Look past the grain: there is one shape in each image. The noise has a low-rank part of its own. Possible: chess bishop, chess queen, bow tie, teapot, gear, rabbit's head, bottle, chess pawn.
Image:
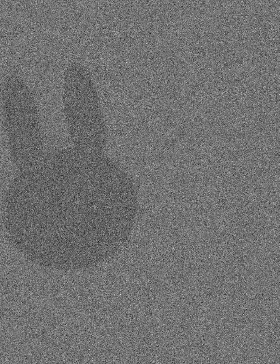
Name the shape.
rabbit's head
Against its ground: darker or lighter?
darker
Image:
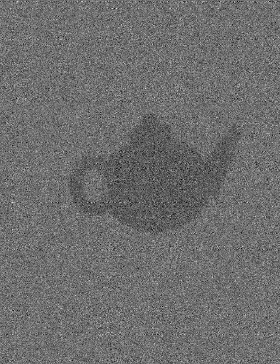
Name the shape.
teapot
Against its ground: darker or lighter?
darker
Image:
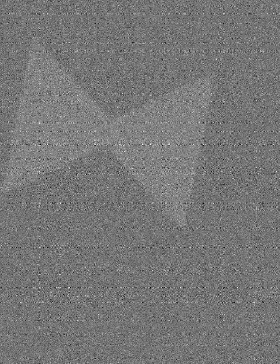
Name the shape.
bow tie
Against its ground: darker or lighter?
lighter
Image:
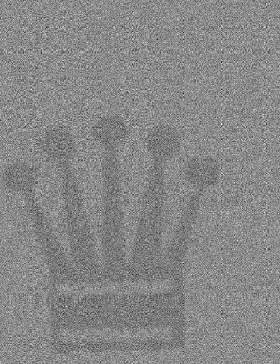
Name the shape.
chess queen
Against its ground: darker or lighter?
darker
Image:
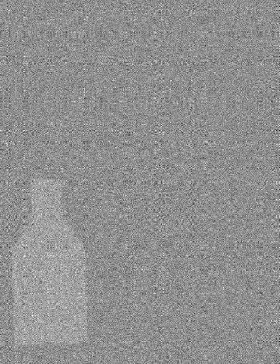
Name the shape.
bottle
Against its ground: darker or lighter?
lighter
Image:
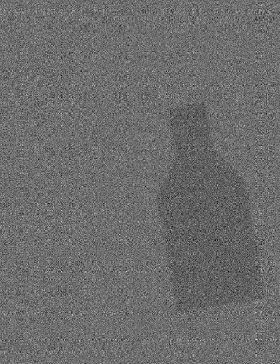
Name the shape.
bottle
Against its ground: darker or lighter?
darker
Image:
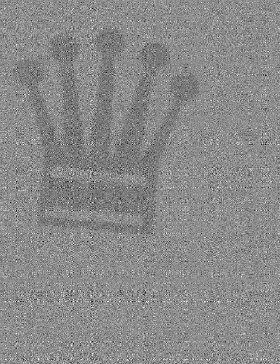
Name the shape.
chess queen
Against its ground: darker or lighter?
darker
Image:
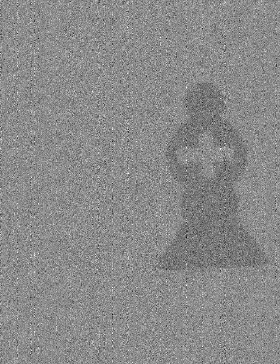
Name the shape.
chess bishop
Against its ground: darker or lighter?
darker
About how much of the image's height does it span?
half
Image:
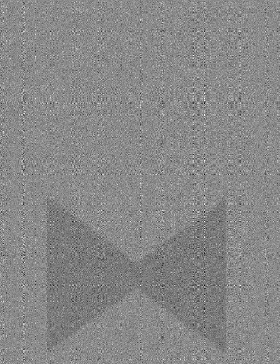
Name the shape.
bow tie
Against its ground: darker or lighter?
darker
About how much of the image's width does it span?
two thirds
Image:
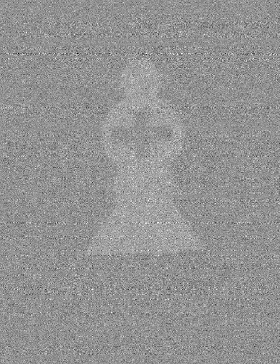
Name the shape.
chess bishop
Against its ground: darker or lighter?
lighter
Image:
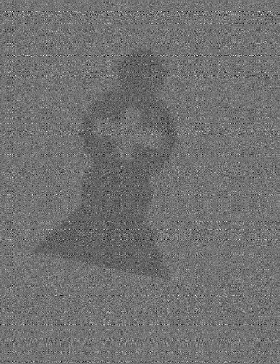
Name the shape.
chess bishop
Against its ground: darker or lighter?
darker
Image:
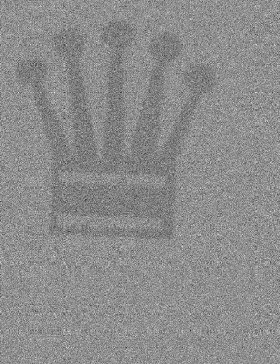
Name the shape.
chess queen
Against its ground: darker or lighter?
darker
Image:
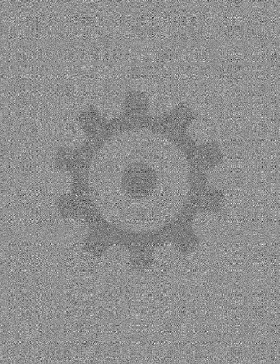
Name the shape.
gear
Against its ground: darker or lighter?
darker
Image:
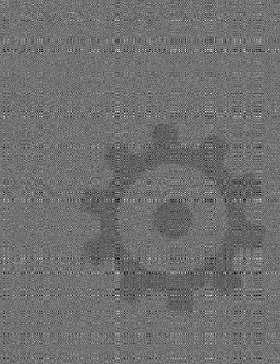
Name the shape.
gear
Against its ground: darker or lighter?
darker
